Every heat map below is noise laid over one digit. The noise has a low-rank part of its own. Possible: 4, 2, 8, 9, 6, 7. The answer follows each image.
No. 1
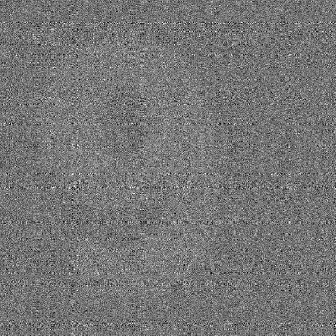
9
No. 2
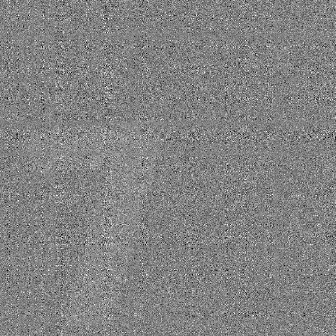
7
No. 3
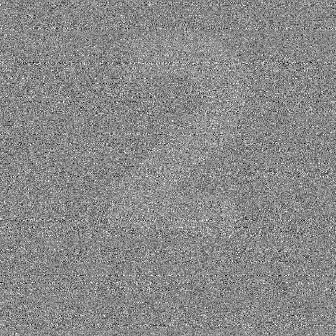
2
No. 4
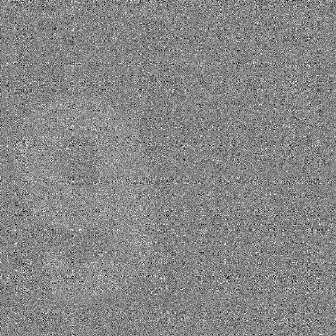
9
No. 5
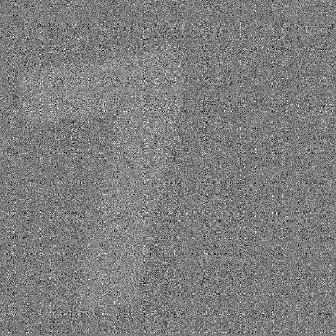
7
